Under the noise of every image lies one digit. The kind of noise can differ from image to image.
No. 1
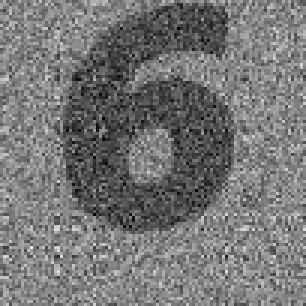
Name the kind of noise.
low rank plus noise
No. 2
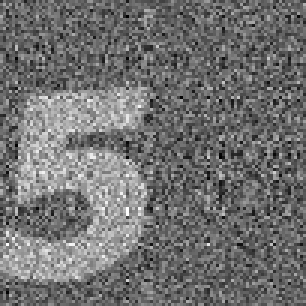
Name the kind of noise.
low rank plus noise
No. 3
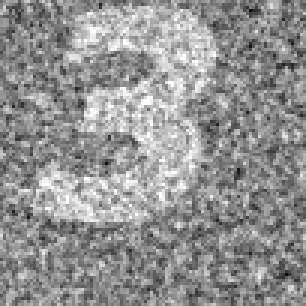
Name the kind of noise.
blotchy
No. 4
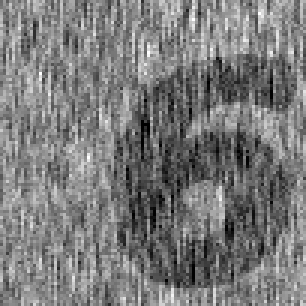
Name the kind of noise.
streaked along the columns
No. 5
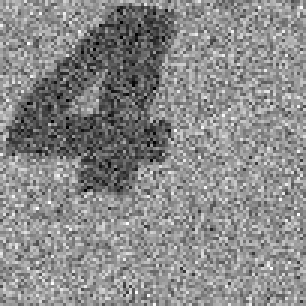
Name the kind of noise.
independent entries
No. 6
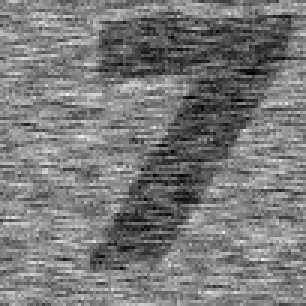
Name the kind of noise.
streaked along the rows
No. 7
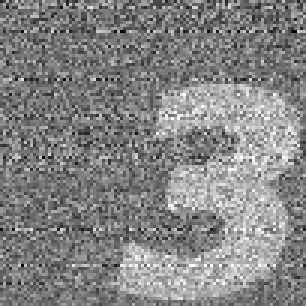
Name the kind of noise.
rows of uneven size
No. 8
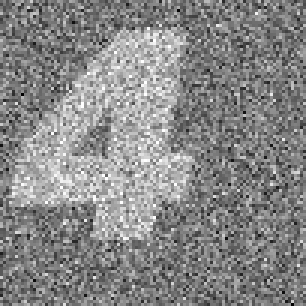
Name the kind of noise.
independent entries
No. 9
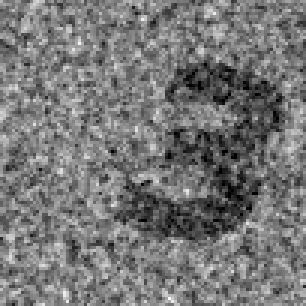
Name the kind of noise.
blotchy
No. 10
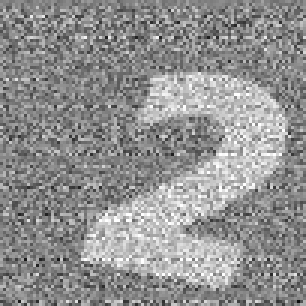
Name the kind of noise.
rows of uneven size
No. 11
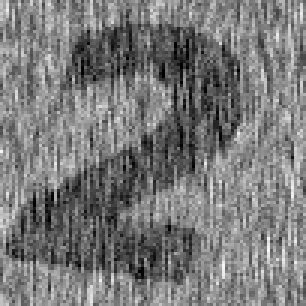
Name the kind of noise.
streaked along the columns
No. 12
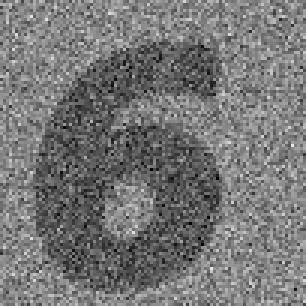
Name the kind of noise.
independent entries
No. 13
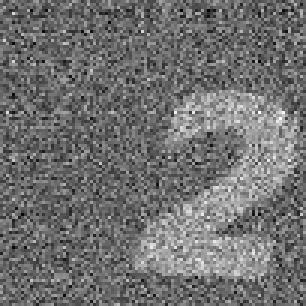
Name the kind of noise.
low rank plus noise
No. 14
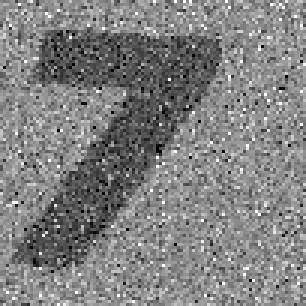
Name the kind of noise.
heavy tails
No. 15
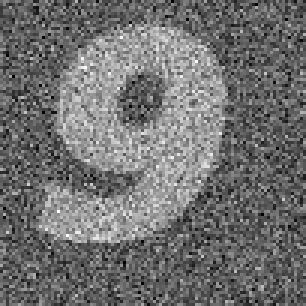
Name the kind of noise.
independent entries
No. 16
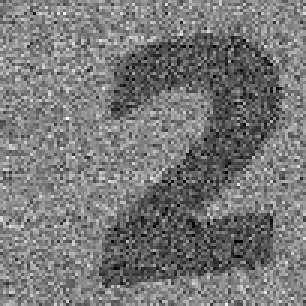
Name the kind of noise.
low rank plus noise
